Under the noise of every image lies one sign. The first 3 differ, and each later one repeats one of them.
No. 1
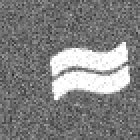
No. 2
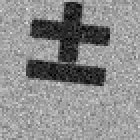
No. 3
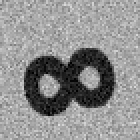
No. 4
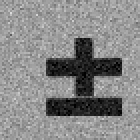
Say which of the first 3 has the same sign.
2
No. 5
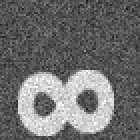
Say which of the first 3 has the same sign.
3
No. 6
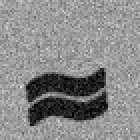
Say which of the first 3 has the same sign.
1
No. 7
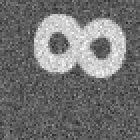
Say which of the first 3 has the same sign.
3
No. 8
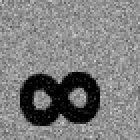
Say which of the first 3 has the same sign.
3
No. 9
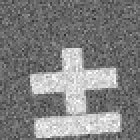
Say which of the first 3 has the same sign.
2
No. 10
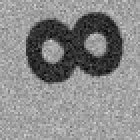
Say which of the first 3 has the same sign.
3
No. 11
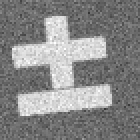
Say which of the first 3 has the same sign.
2
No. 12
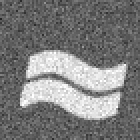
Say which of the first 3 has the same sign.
1
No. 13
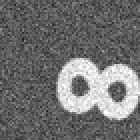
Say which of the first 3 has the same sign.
3
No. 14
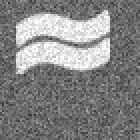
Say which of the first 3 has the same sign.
1
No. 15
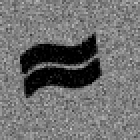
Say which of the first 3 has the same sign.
1
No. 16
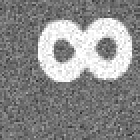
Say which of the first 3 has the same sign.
3
